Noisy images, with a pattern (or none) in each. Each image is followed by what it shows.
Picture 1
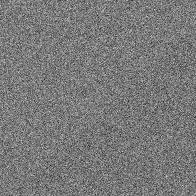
a sharp edge
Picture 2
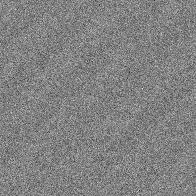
diagonal stripes
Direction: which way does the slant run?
bottom left to top right
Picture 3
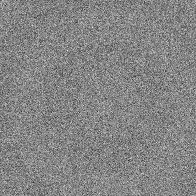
rings round one point
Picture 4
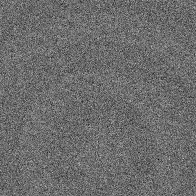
rings round one point
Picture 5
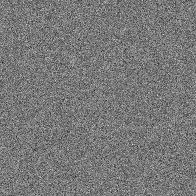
only noise
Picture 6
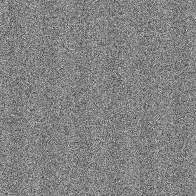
vertical stripes
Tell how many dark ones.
6
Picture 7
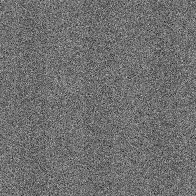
vertical stripes
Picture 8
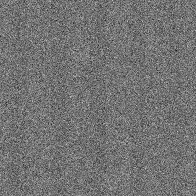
vertical stripes
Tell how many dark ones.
5
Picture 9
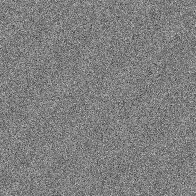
diagonal stripes
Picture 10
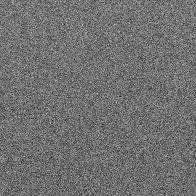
a smooth slope
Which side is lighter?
top
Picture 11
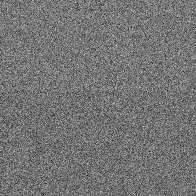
a sharp edge
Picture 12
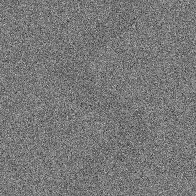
a wavy band
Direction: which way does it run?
top to bottom
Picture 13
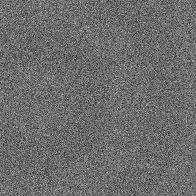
rings round one point
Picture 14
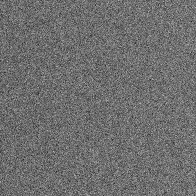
a smooth slope
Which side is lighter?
right
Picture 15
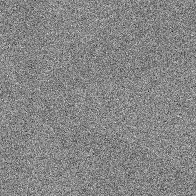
spokes from one point
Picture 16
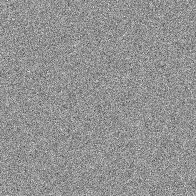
only noise
